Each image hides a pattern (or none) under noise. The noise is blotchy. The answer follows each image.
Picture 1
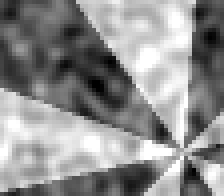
spokes from one point
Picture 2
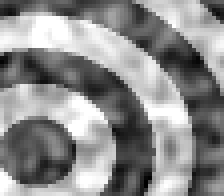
rings round one point
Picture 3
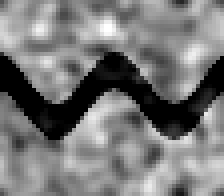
a wavy band
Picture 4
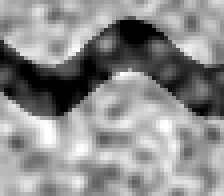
a wavy band
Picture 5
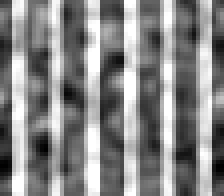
vertical stripes
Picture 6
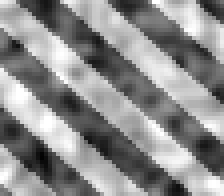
diagonal stripes
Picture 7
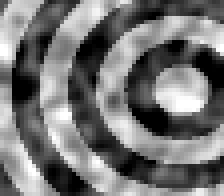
rings round one point
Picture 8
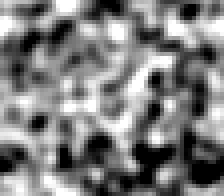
only noise
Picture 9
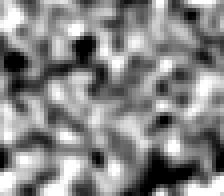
only noise
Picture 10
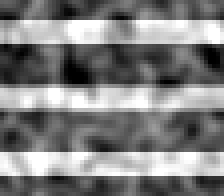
horizontal stripes
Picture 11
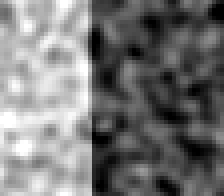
a sharp edge
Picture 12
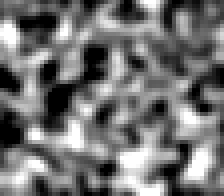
only noise
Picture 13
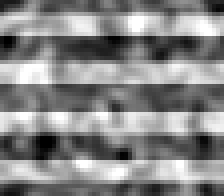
horizontal stripes
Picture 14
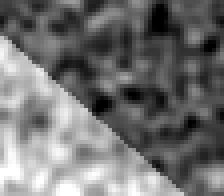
a sharp edge
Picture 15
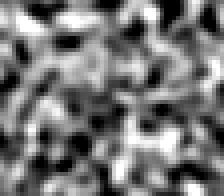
only noise
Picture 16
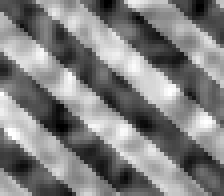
diagonal stripes
